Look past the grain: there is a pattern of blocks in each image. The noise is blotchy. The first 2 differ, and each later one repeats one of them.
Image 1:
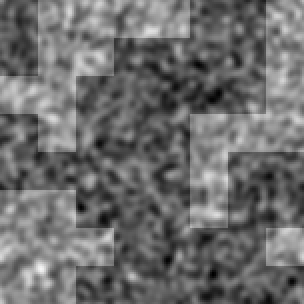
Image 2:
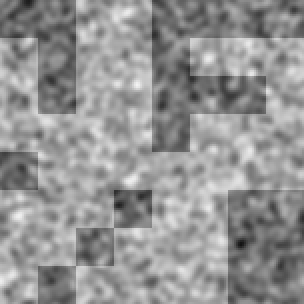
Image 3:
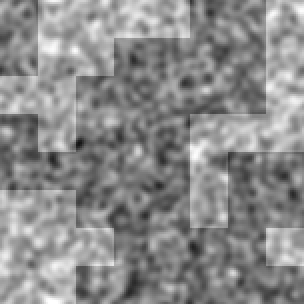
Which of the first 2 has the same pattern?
1
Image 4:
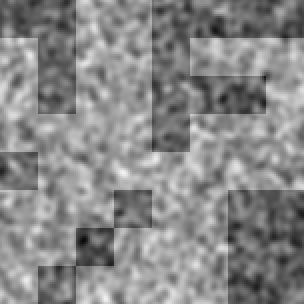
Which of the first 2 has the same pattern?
2
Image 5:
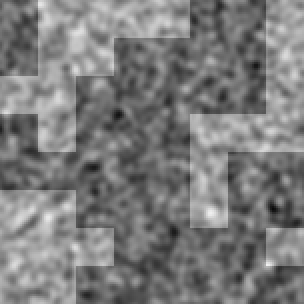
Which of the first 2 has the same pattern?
1
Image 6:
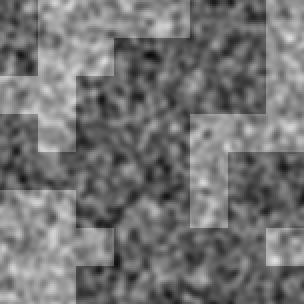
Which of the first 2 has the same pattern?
1
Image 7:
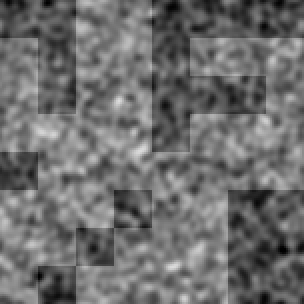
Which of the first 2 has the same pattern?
2
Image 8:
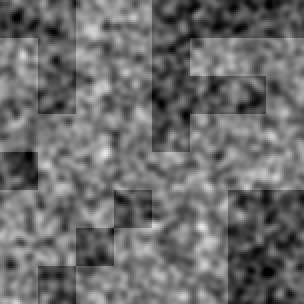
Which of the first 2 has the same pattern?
2
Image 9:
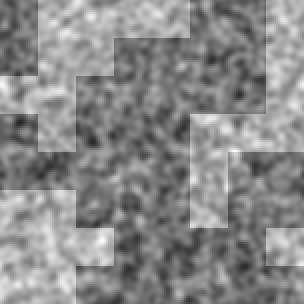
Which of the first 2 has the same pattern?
1
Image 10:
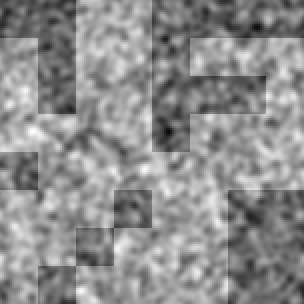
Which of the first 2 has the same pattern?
2
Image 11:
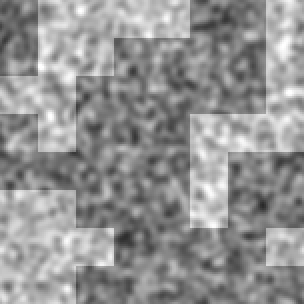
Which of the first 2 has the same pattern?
1
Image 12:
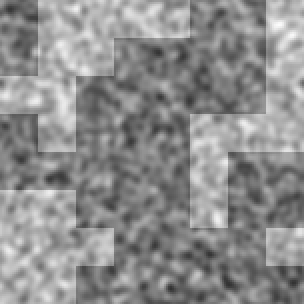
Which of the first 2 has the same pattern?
1
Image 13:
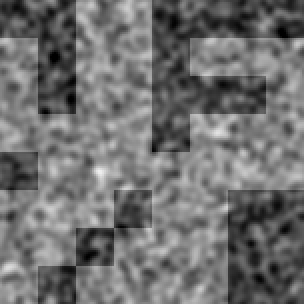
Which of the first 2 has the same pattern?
2
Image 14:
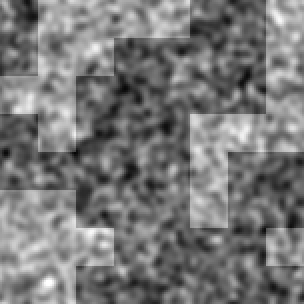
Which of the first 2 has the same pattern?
1
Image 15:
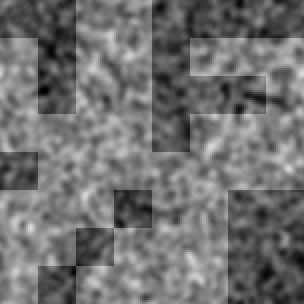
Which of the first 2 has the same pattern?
2
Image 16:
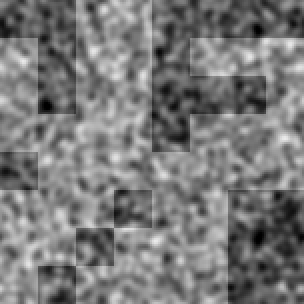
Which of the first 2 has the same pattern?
2
